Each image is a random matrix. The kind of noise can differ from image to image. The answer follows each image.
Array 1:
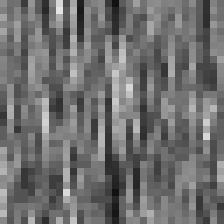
streaked along the columns
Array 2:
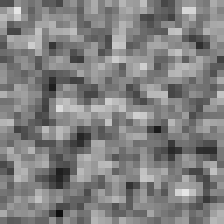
blotchy
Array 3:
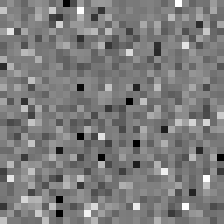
heavy tails
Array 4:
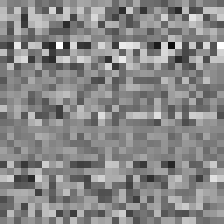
rows of uneven size
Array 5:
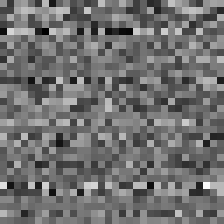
rows of uneven size
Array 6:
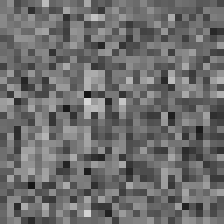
low rank plus noise
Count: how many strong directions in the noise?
three or four
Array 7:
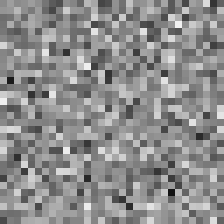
independent entries
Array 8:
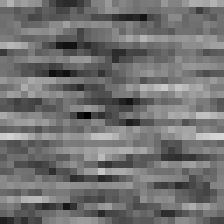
streaked along the rows
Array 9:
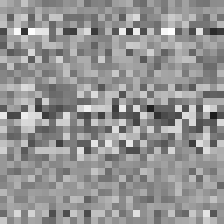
rows of uneven size
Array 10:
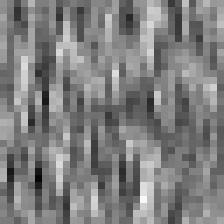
streaked along the columns
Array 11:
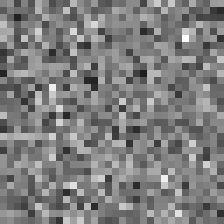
independent entries
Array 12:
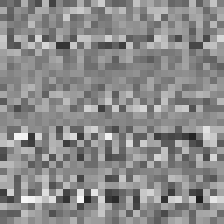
rows of uneven size
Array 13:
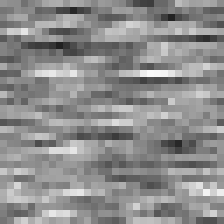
streaked along the rows
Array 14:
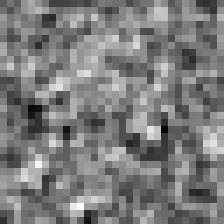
blotchy
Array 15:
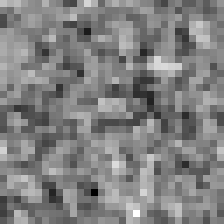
blotchy
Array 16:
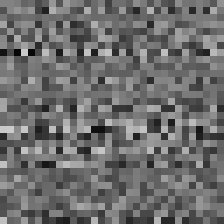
rows of uneven size
